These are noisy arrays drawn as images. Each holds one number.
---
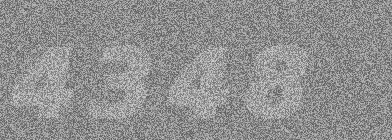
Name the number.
4348
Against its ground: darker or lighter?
lighter
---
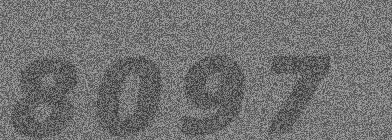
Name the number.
8097
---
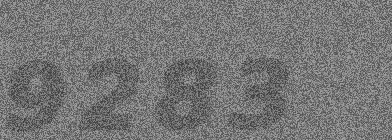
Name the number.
9283
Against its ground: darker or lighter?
darker
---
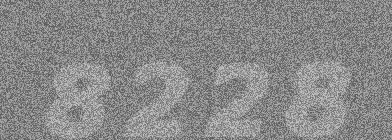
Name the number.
8228
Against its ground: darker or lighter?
lighter
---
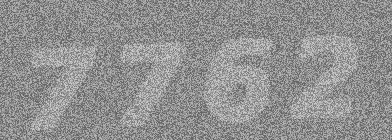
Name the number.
7762
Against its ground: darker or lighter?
lighter
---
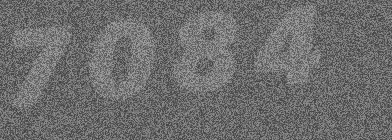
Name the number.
7084
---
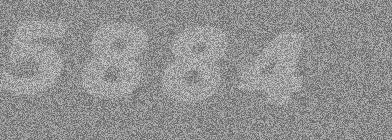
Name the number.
5884
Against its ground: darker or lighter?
lighter
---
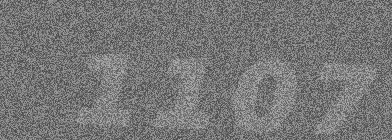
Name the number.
1107
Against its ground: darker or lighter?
lighter
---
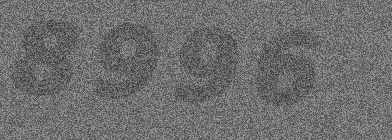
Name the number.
8996
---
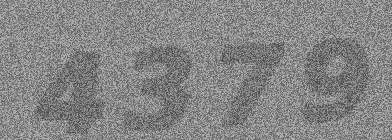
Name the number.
4379
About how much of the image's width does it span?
nearly all
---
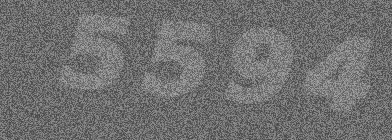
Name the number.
5594
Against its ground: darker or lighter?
lighter
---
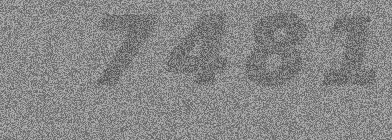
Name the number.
7481
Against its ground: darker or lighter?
darker
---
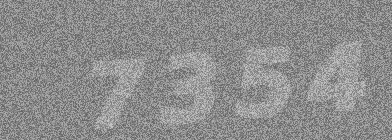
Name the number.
7354
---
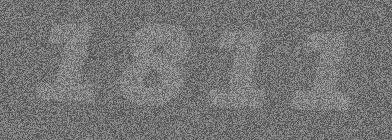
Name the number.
1811
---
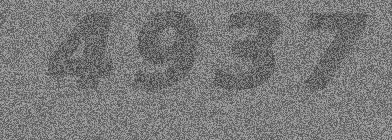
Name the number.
4937
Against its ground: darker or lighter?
darker
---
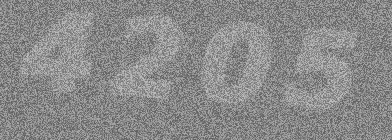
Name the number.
4205
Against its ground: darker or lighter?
lighter
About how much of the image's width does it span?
nearly all
